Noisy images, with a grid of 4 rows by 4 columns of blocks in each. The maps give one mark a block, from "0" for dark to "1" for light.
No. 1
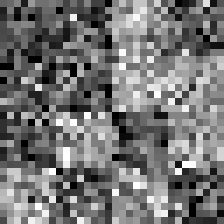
0010
0011
0101
1010
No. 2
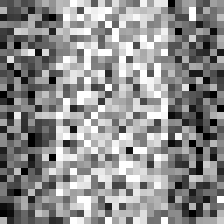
0110
0110
0110
0110
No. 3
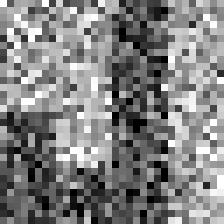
1101
1101
0101
0001
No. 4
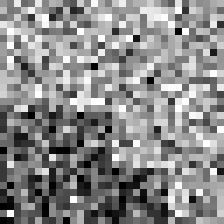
1111
1111
0011
0001
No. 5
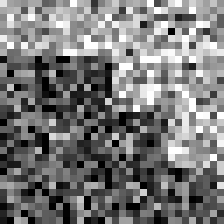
1111
0011
0001
0000
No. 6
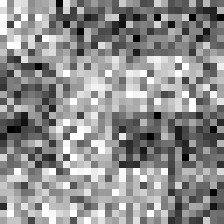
1000
0111
0100
1110
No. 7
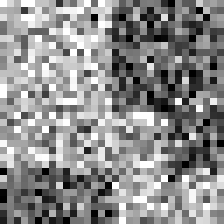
1100
1100
1110
0011
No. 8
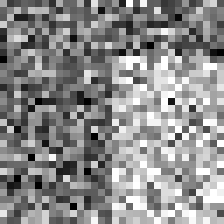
0000
0011
0011
0011
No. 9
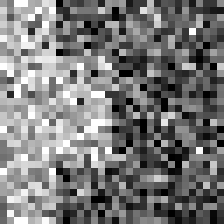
1000
1100
1100
1000
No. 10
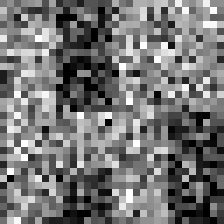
1011
1011
1110
1010
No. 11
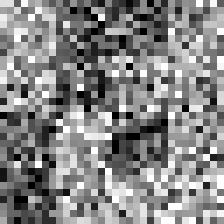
1001
1011
0101
0111
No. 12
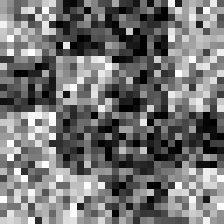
1001
0101
1000
1101
